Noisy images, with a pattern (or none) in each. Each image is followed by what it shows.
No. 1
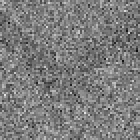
a wavy band
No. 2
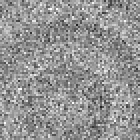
rings round one point
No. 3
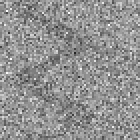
a wavy band
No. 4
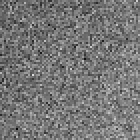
a smooth slope
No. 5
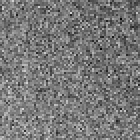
a smooth slope
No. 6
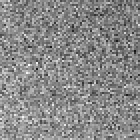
a smooth slope
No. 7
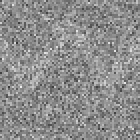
a wavy band
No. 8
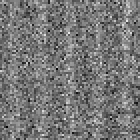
vertical stripes
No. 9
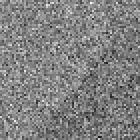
a sharp edge
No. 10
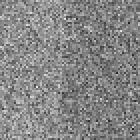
a sharp edge
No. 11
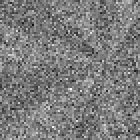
spokes from one point
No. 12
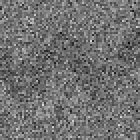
a wavy band
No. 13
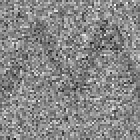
a wavy band
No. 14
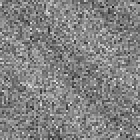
diagonal stripes
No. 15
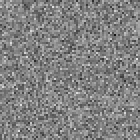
only noise
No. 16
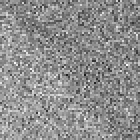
a sharp edge
